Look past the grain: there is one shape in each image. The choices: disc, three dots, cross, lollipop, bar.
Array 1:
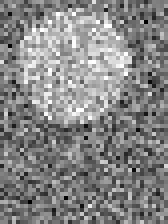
light disc
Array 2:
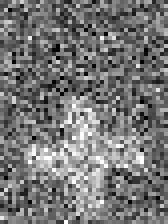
light cross
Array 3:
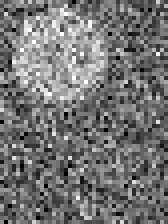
light disc
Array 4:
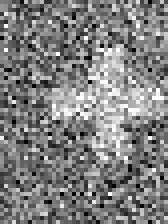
light cross
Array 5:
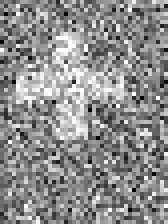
light cross
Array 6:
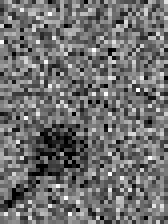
dark lollipop
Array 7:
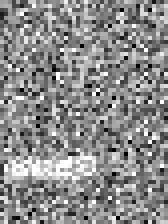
light bar
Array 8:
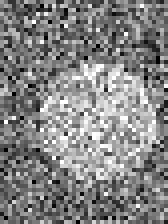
light disc
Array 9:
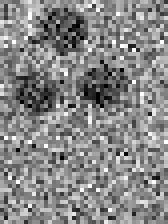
dark three dots
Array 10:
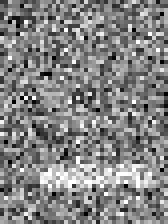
light bar
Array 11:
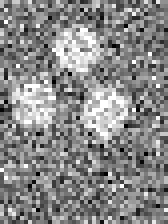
light three dots
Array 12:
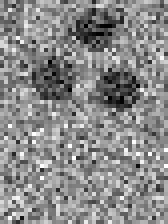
dark three dots
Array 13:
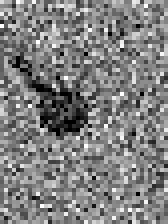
dark lollipop
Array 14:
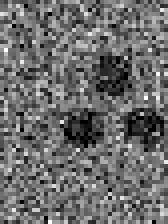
dark three dots
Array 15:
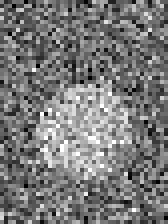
light disc
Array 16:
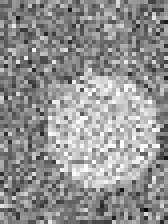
light disc
